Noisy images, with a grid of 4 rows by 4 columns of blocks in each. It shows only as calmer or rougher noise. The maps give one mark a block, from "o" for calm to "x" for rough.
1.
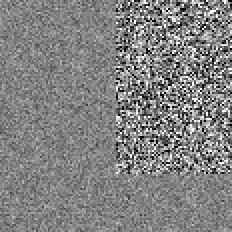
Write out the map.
ooxx
ooxx
ooxx
oooo
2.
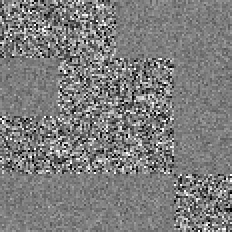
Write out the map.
xxoo
oxxo
xxxo
ooox
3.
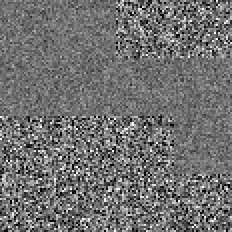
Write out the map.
ooxx
oooo
xxxo
xxxx
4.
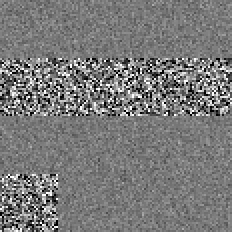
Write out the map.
oooo
xxxx
oooo
xooo
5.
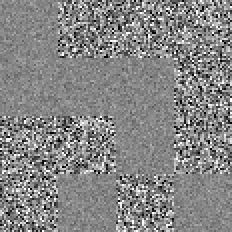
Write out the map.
oxxx
ooox
xxox
xoxo
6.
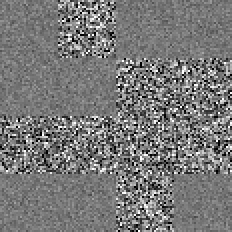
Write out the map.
oxoo
ooxx
xxxx
ooxo
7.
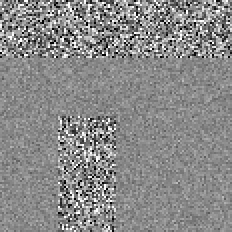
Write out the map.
xxxx
oooo
oxoo
oxoo
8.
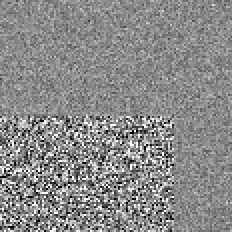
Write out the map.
oooo
oooo
xxxo
xxxo
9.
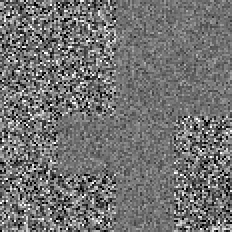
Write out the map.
xxoo
xxoo
xoox
xxox
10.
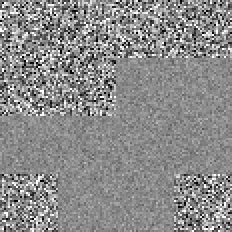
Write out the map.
xxxx
xxoo
oooo
xoox
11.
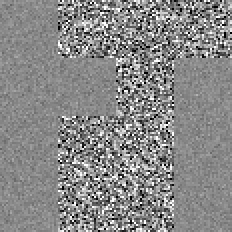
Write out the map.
oxxx
ooxo
oxxo
oxxo
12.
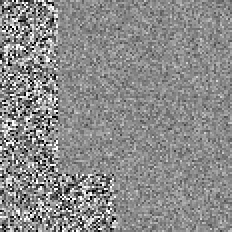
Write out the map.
xooo
xooo
xooo
xxoo
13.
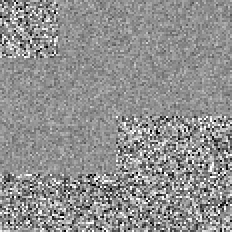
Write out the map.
xooo
oooo
ooxx
xxxx
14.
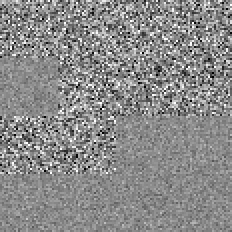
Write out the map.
xxxx
oxxx
xxoo
oooo
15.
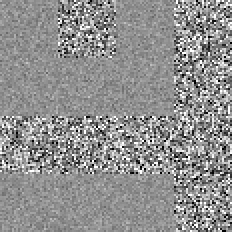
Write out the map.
oxox
ooox
xxxx
ooox
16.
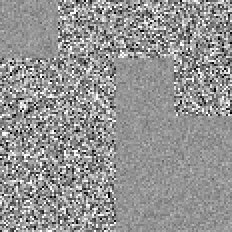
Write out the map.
oxxx
xxox
xxoo
xxoo
